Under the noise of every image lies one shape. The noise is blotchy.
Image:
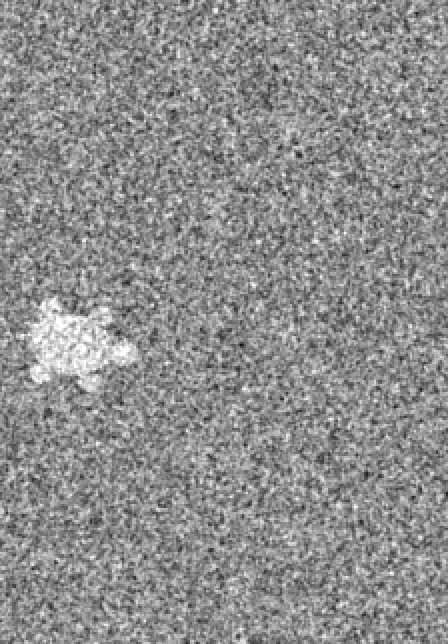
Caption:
light turtle, middle left
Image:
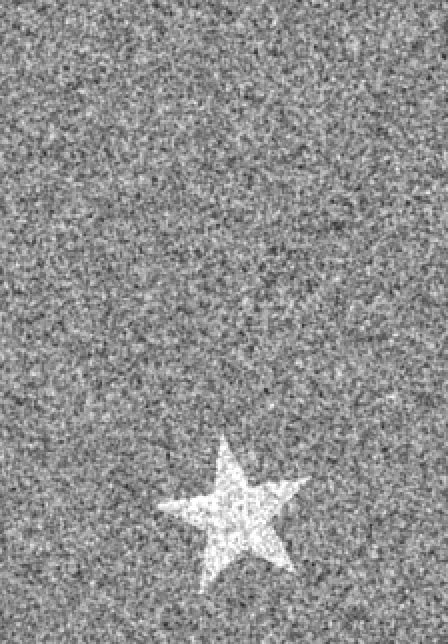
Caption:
light star, bottom middle
